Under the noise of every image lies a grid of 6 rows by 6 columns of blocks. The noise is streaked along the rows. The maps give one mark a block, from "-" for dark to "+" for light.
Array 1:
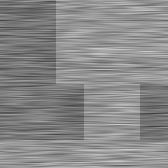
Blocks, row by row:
--++++
--++++
--++++
---++-
---++-
++++++
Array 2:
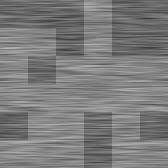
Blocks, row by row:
---+--
++-+--
+-++++
++++++
-++-+-
+++-++
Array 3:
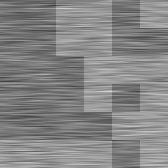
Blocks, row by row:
--++-+
--++--
---+++
---+-+
----++
++++-+
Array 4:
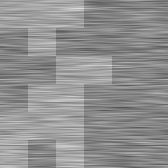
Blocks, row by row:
+++---
-+----
--++--
-++---
+++---
+-+---
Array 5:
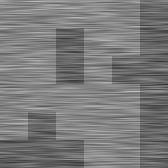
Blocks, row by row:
+++++-
++-++-
++-+--
+++++-
+-+++-
---++-
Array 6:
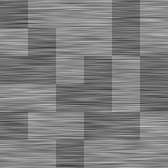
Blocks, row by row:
-+++-+
+-++-+
--+-+-
++--+-
-++--+
++-+++
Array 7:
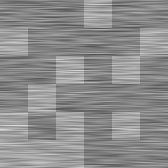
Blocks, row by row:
---+--
+----+
--+-+-
-+----
+-+-+-
+++---
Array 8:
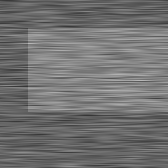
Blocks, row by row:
------
-+++++
-+++++
-+++++
------
------
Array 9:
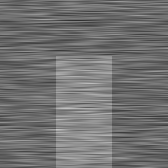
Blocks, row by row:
------
------
--++--
--++--
--++--
--++--
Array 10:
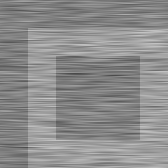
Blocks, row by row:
------
-+++++
-+---+
-+---+
-+---+
-+++++
